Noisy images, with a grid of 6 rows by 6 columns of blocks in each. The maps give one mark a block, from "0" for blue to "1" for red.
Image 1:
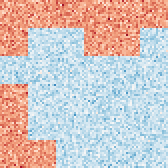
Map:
111111
100110
000000
100000
100000
110000
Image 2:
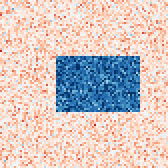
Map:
111111
111111
110001
110001
111111
111111
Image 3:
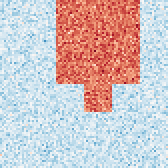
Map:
001110
001110
001110
000100
000000
000000
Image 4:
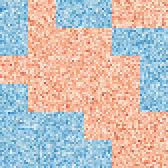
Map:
010011
011100
111110
011110
000111
000011
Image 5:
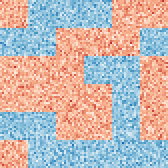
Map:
100011
001110
111001
111101
001101
100000
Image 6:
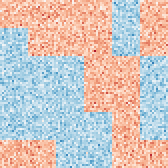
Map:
111101
011101
000110
000110
000010
110011
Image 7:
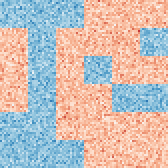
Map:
000111
101110
101011
101100
001111
000111
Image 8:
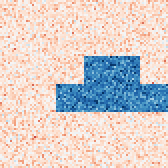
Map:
111111
111111
111001
110000
111111
111111
